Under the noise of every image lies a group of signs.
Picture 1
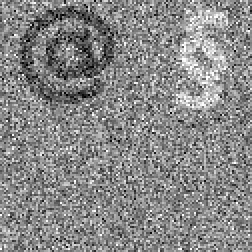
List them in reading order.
top left: dark at sign; top right: light section sign
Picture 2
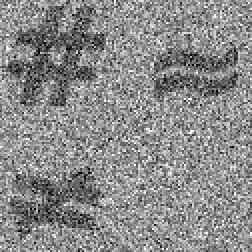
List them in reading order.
top left: dark hash sign; top right: dark approximately sign; bottom left: dark not-equal sign
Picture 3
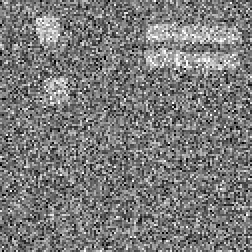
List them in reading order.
top left: light colon; top right: light equals sign
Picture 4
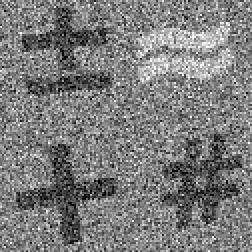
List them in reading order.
top left: dark plus-minus sign; top right: light approximately sign; bottom left: dark plus sign; bottom right: dark hash sign
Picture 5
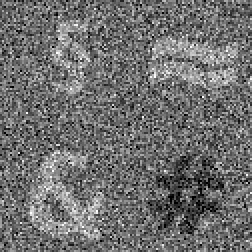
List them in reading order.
top left: light section sign; top right: light approximately sign; bottom left: light ampersand; bottom right: dark hash sign
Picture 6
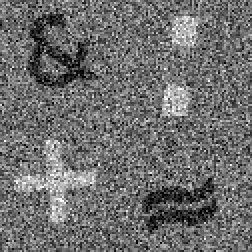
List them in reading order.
top left: dark ampersand; top right: light colon; bottom left: light plus sign; bottom right: dark approximately sign
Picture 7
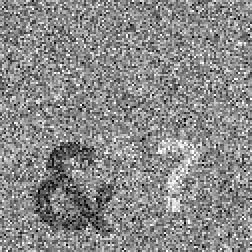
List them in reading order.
bottom left: dark ampersand; bottom right: light question mark
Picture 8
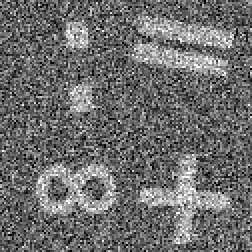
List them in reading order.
top left: light colon; top right: light equals sign; bottom left: light infinity sign; bottom right: light plus sign
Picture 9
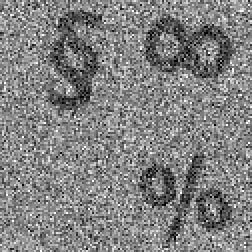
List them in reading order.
top left: dark section sign; top right: dark infinity sign; bottom right: dark percent sign
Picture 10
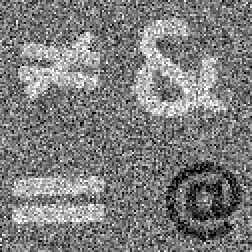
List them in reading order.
top left: light not-equal sign; top right: light ampersand; bottom left: light equals sign; bottom right: dark at sign
